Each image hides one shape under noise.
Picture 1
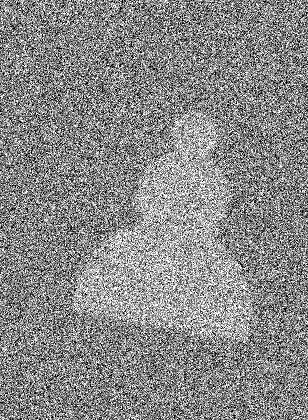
chess pawn
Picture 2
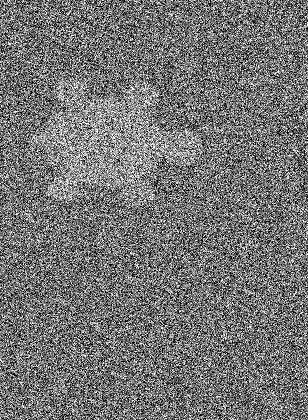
turtle
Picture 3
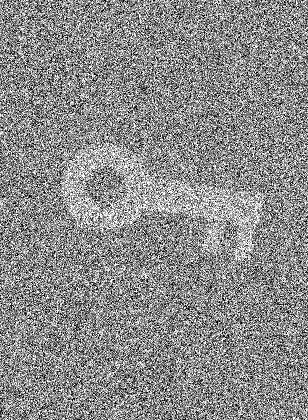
key
